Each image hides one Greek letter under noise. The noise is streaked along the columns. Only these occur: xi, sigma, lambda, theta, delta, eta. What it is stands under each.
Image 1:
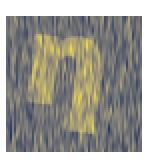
light eta
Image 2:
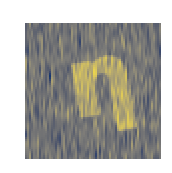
light eta
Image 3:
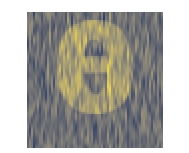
light theta
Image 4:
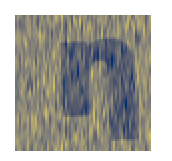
dark eta
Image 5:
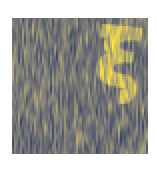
light xi
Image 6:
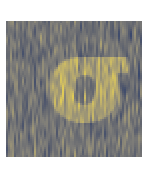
light sigma
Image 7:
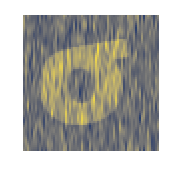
light sigma
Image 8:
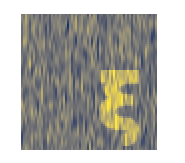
light xi
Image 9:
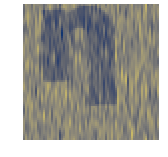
dark eta
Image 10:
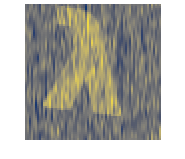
light lambda
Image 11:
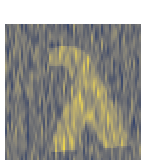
light lambda
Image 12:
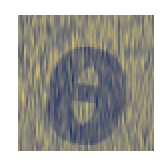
dark theta
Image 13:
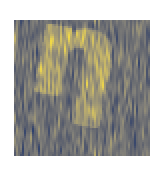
light eta
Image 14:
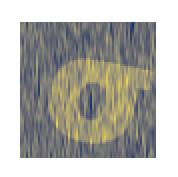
light sigma
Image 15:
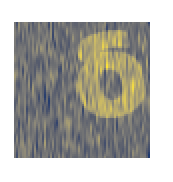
light delta
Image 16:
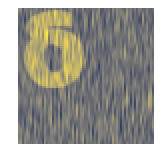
light delta
